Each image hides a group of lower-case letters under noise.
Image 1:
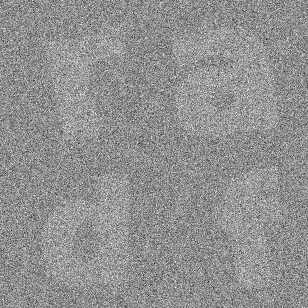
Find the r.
top left
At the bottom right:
f
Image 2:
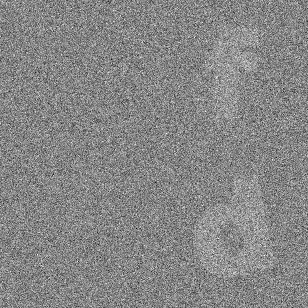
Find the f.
top right
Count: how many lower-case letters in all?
2
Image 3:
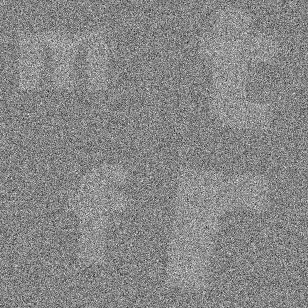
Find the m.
top left
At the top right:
t
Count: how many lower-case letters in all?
4
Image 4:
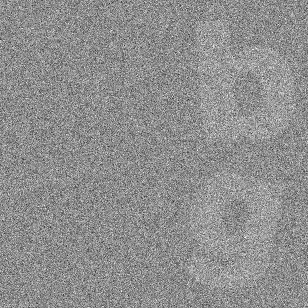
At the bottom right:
g
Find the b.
top right
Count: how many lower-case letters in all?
2
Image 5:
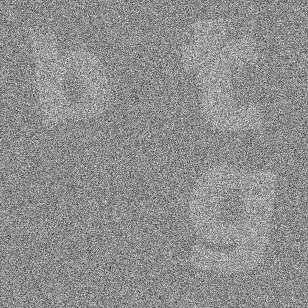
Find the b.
top left
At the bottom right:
g
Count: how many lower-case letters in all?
3
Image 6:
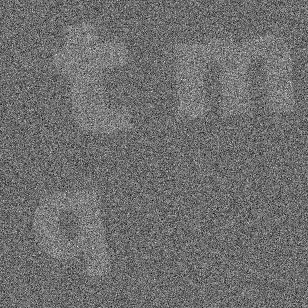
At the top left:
t
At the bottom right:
nothing
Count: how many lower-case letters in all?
3
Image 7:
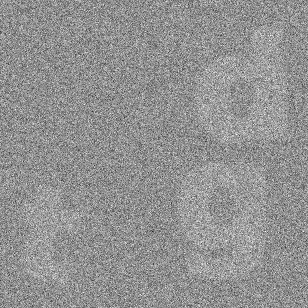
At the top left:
nothing
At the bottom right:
g
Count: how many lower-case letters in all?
3
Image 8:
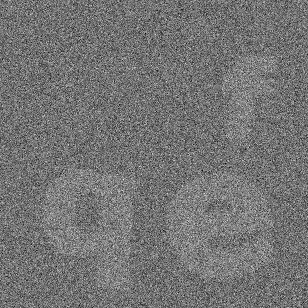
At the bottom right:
e
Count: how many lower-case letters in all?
3
